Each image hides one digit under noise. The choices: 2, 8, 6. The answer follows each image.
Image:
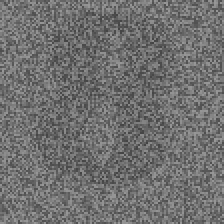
8
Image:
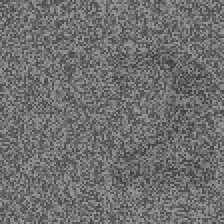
2
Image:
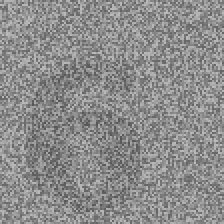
6
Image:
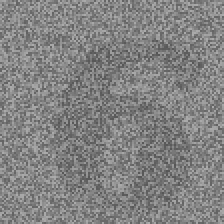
6
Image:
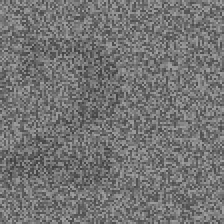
2
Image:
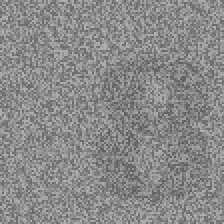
8
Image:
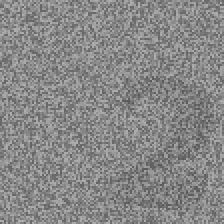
2
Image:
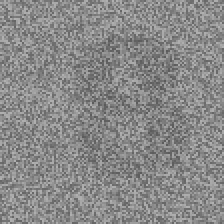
8
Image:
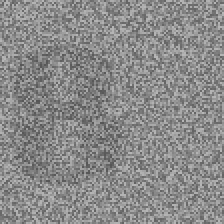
8
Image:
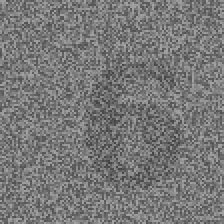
6
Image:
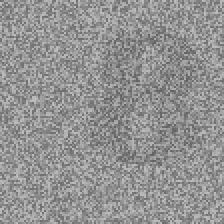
8
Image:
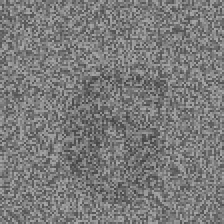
6
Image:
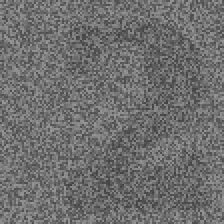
2
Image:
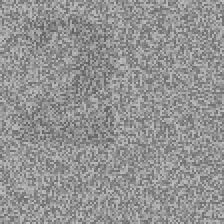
2
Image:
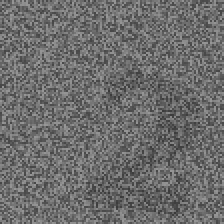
2
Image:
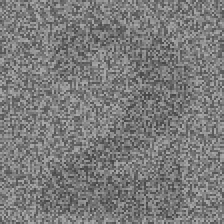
2
